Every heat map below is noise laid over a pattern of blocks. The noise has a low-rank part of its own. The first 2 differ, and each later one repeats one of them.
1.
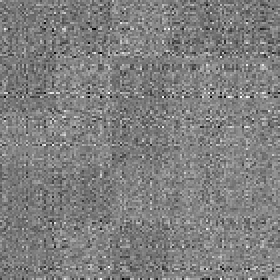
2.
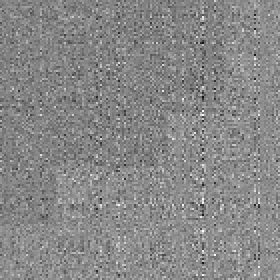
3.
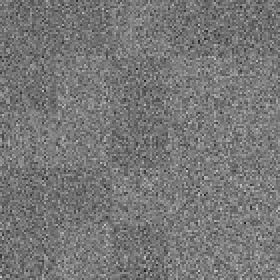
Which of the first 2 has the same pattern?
1
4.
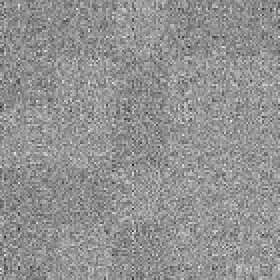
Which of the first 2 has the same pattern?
1
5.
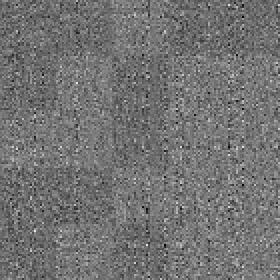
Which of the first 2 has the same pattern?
1
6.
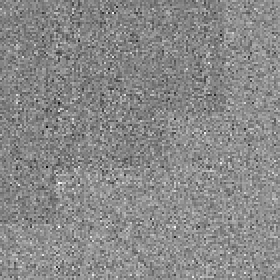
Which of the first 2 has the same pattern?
2
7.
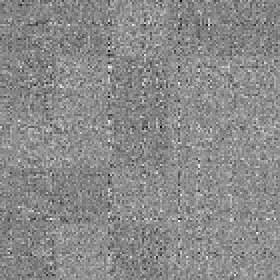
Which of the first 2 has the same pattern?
1
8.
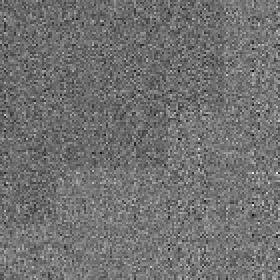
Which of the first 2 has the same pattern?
2
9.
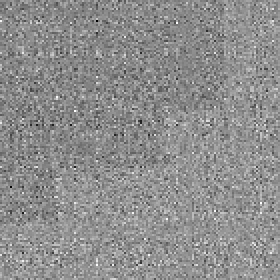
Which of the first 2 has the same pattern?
2
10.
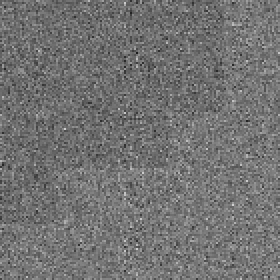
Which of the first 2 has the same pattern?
2
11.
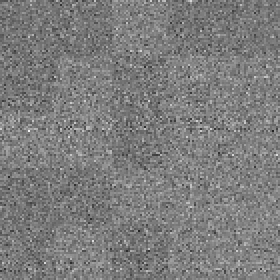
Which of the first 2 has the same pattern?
1
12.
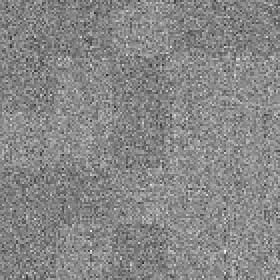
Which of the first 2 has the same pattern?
1
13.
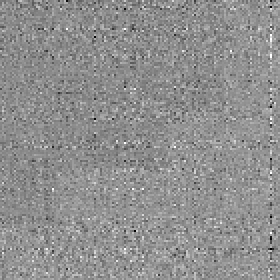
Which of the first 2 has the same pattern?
2
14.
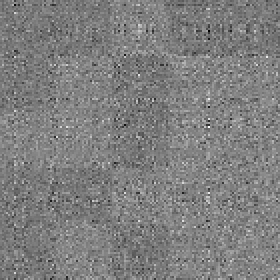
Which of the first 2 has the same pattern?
1
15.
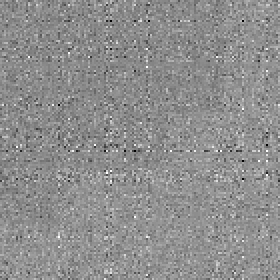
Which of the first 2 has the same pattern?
2
